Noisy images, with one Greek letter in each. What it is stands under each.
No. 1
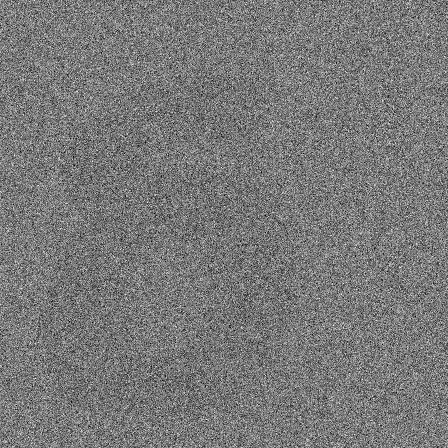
delta
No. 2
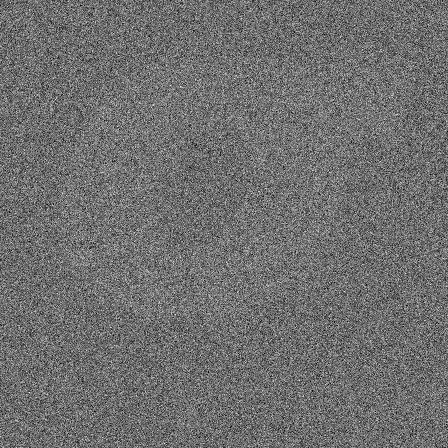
sigma
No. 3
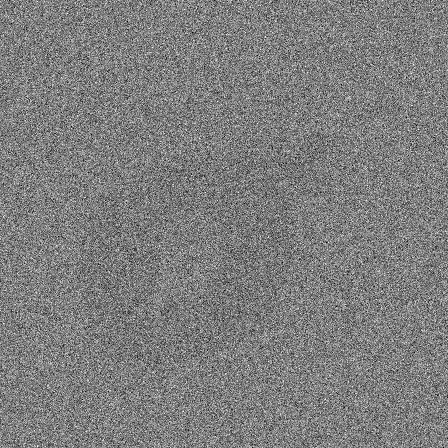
sigma
